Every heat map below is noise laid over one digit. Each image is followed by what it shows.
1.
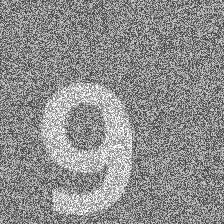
9
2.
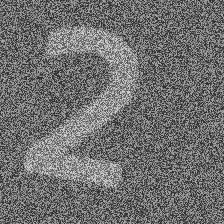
2
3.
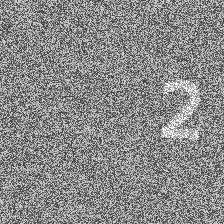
2
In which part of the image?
middle right
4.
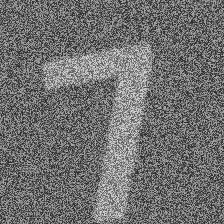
7
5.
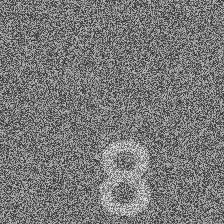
8
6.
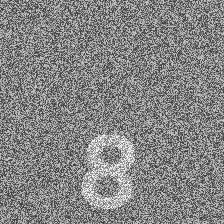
8
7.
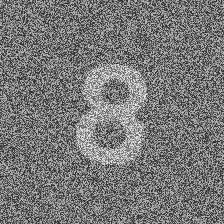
8
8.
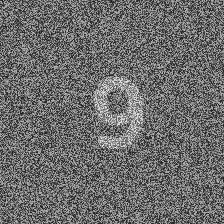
9
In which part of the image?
centre
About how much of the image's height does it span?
a third
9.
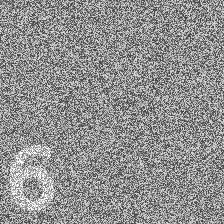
6
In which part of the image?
bottom left
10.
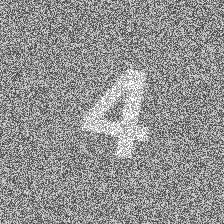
4
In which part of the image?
centre
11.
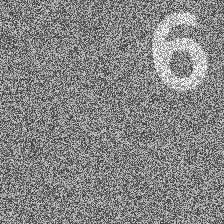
6
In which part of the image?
top right
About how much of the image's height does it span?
a third
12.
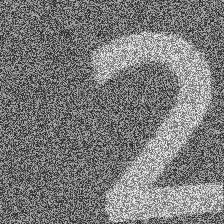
2
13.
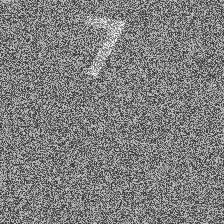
7
